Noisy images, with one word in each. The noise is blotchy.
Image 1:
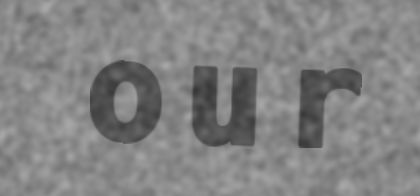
our
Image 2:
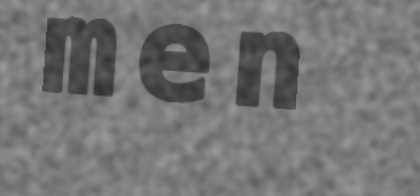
men
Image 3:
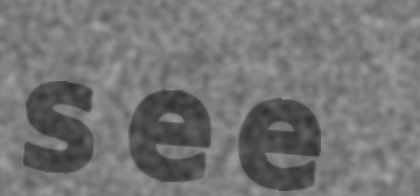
see
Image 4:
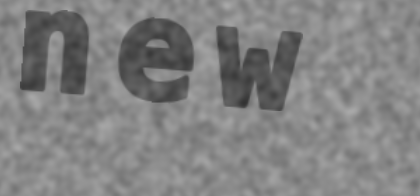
new
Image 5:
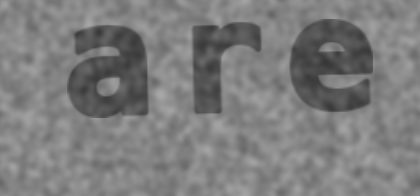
are
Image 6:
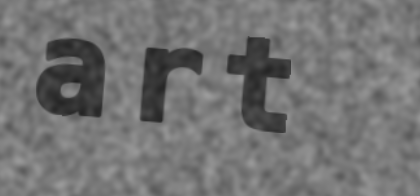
art
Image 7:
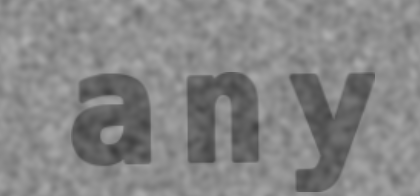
any
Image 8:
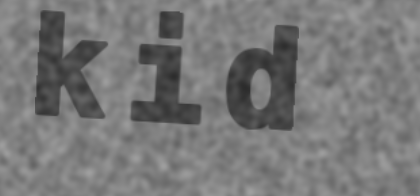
kid
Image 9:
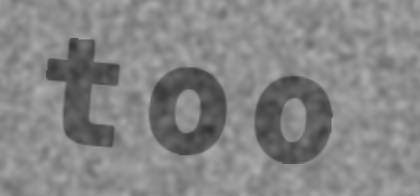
too
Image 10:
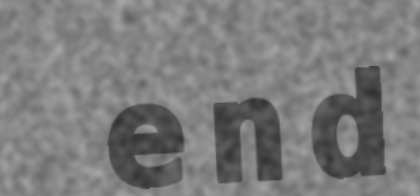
end
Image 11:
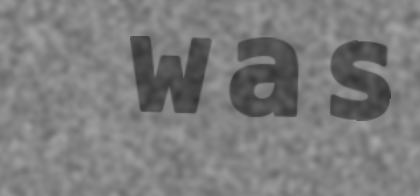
was
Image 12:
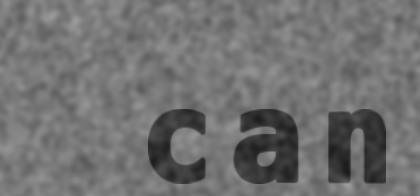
can
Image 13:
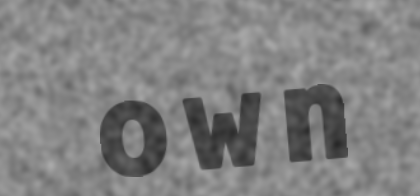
own
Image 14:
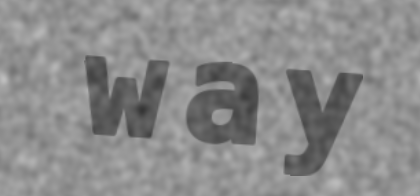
way
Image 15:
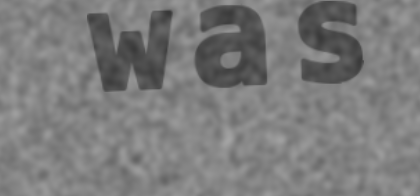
was
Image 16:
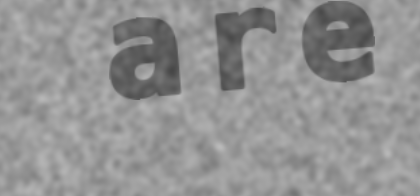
are
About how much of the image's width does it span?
two thirds
